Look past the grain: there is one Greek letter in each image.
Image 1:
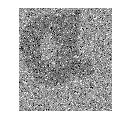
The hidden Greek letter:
alpha
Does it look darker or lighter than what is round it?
darker
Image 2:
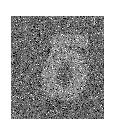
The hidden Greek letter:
delta
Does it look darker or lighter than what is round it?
lighter
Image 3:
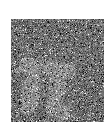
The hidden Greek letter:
pi
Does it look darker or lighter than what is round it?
lighter
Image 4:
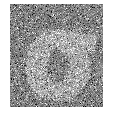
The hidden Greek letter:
sigma
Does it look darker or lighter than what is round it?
lighter
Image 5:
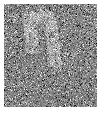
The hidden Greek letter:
eta
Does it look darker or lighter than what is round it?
lighter
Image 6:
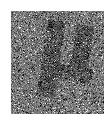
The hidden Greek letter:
mu
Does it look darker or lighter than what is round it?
darker
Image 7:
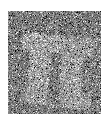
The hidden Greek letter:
pi
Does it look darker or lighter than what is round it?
lighter
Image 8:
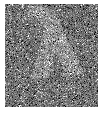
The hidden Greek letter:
lambda
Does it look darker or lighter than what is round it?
lighter
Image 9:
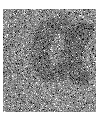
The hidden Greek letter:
alpha
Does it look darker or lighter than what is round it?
darker
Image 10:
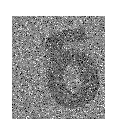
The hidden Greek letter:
delta
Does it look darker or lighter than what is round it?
darker
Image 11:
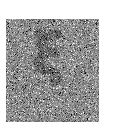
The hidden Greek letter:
xi
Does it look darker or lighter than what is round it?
darker
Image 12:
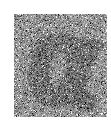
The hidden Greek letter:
alpha
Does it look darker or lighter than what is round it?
darker
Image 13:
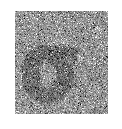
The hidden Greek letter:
sigma
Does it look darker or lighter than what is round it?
darker
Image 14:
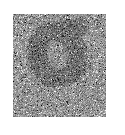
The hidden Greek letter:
sigma
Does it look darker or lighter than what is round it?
darker
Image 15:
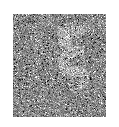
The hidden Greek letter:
xi
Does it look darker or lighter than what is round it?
lighter
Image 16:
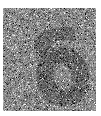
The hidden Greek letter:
delta
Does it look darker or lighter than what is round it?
darker
